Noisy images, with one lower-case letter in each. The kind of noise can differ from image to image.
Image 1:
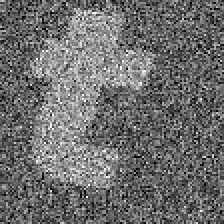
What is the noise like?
low rank plus noise
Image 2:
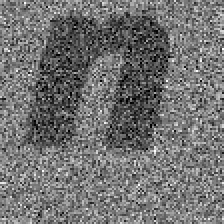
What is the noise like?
low rank plus noise
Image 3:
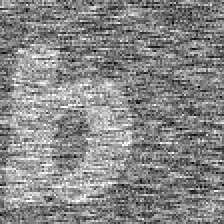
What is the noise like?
streaked along the rows
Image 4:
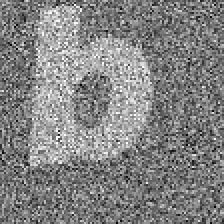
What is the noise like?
low rank plus noise
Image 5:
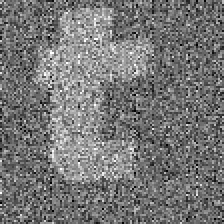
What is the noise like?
columns of uneven size
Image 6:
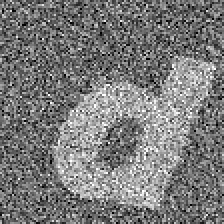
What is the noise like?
low rank plus noise
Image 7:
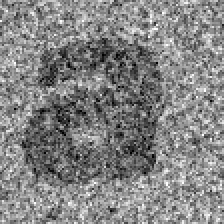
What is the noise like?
blotchy
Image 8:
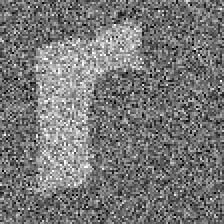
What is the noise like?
independent entries
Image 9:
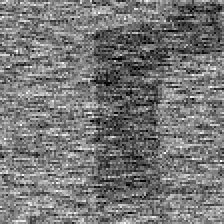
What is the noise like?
streaked along the rows
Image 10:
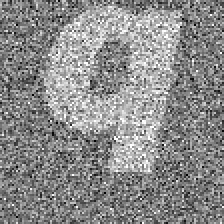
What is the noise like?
low rank plus noise
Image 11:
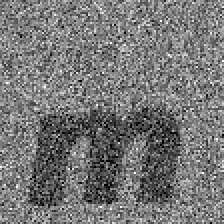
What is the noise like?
independent entries
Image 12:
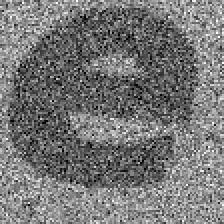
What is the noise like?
independent entries
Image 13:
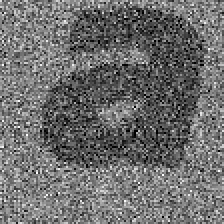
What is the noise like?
low rank plus noise
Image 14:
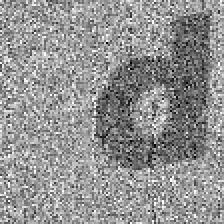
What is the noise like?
columns of uneven size
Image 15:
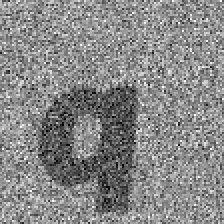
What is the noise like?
low rank plus noise
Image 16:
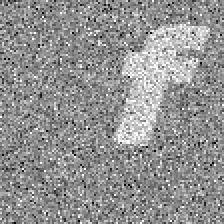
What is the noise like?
heavy tails
